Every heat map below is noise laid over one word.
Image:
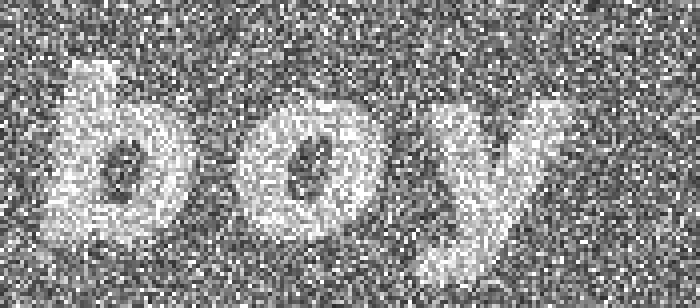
boy
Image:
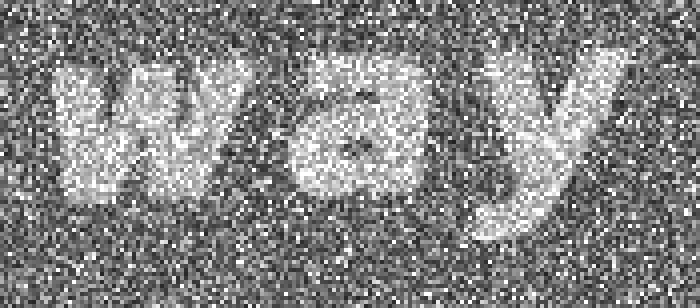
way
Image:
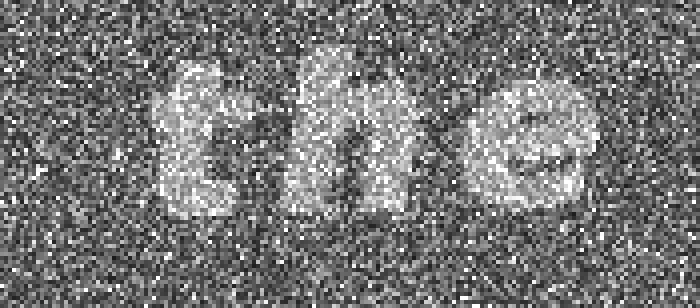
the
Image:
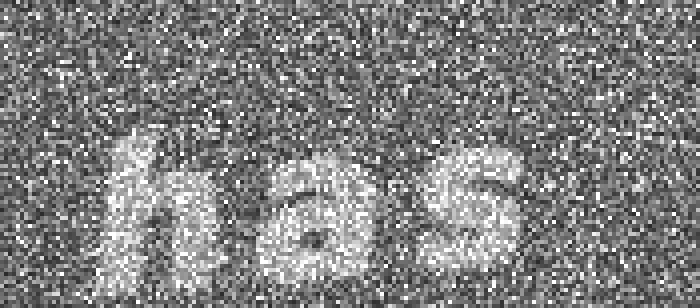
has
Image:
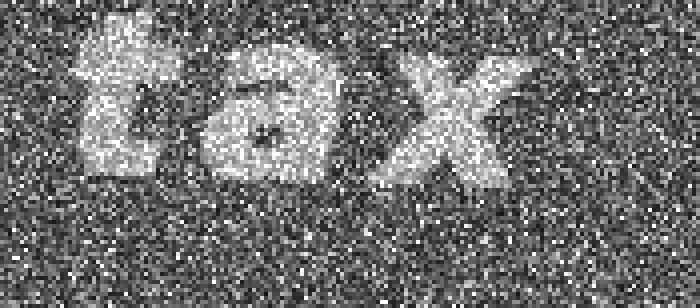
tax
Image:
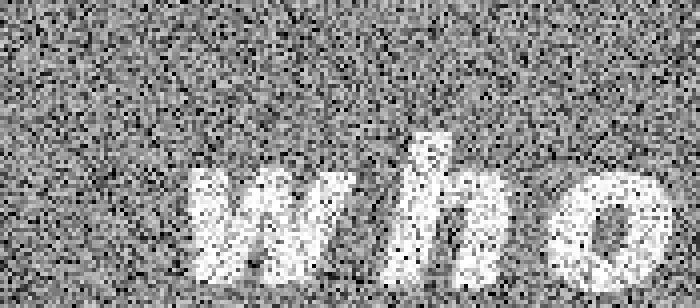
who
